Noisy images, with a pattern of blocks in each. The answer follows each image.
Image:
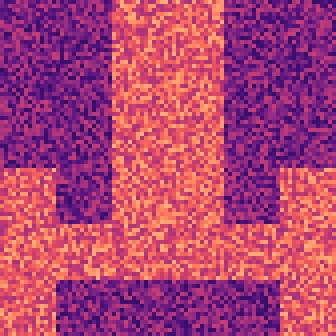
left and right mirror each other
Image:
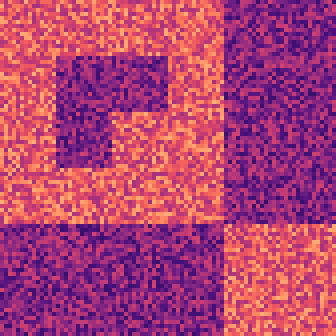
mirrored about the diagonal from the top left
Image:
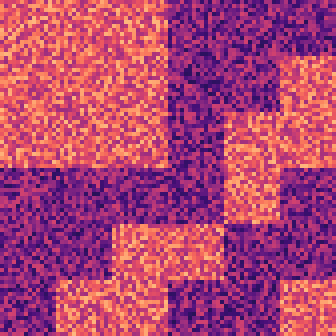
mirrored about the diagonal from the top left
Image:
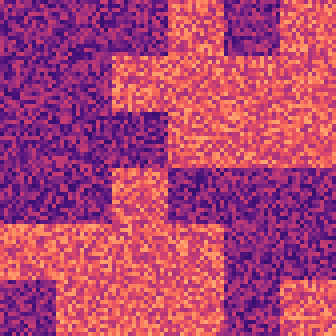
no symmetry
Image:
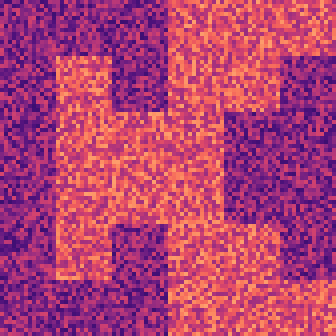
top and bottom mirror each other
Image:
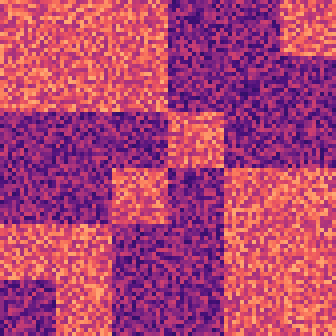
mirrored about the diagonal from the bottom left
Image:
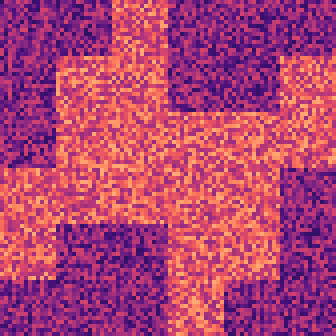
the same after a half turn
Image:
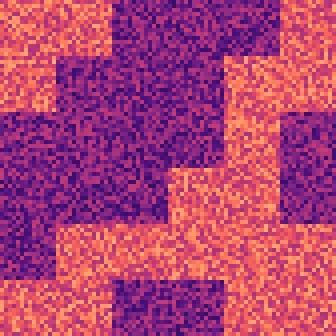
mirrored about the diagonal from the top left
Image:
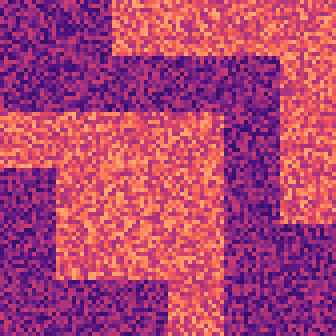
mirrored about the diagonal from the bottom left
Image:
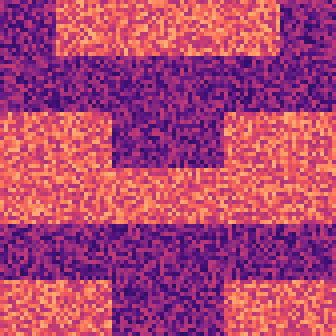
left and right mirror each other
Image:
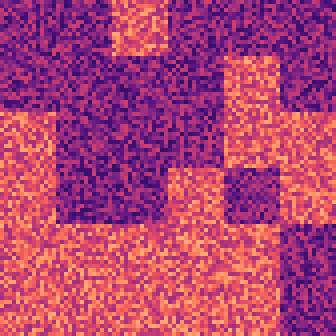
no symmetry
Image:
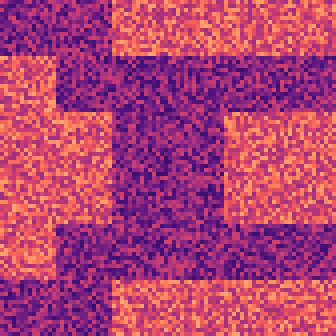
top and bottom mirror each other
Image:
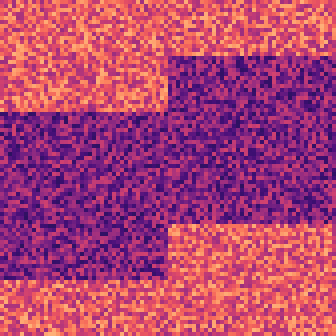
the same after a half turn
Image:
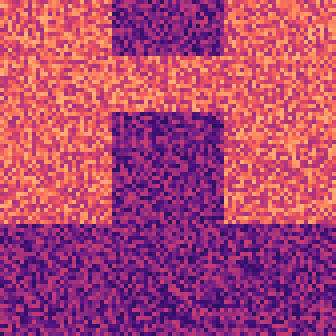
left and right mirror each other
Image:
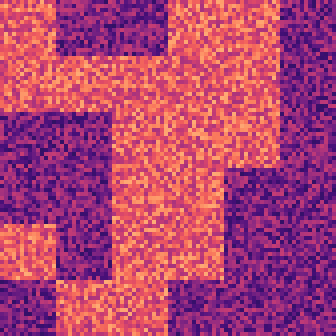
no symmetry
